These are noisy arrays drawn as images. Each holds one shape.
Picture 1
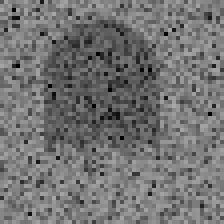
ghost
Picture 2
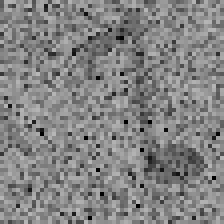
musical note
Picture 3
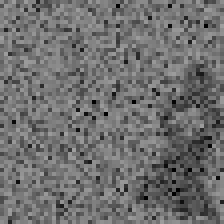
chess bishop
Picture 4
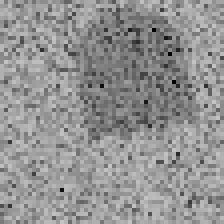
ghost
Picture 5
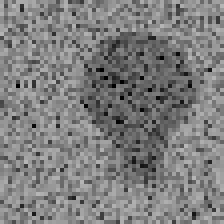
light bulb
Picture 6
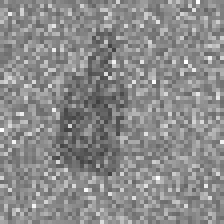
bottle
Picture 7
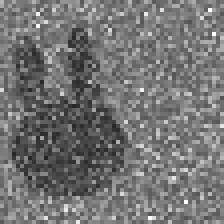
rabbit's head
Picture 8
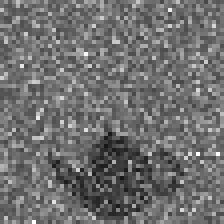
teapot
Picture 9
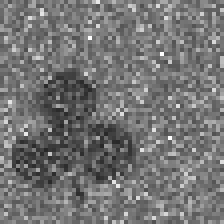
club
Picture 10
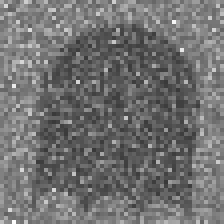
ghost
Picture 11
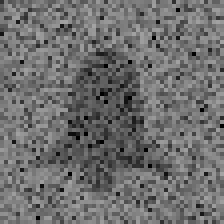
bell
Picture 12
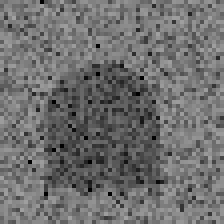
ghost
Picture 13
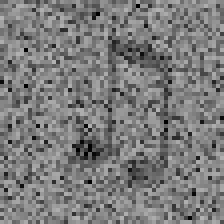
pair of musical notes
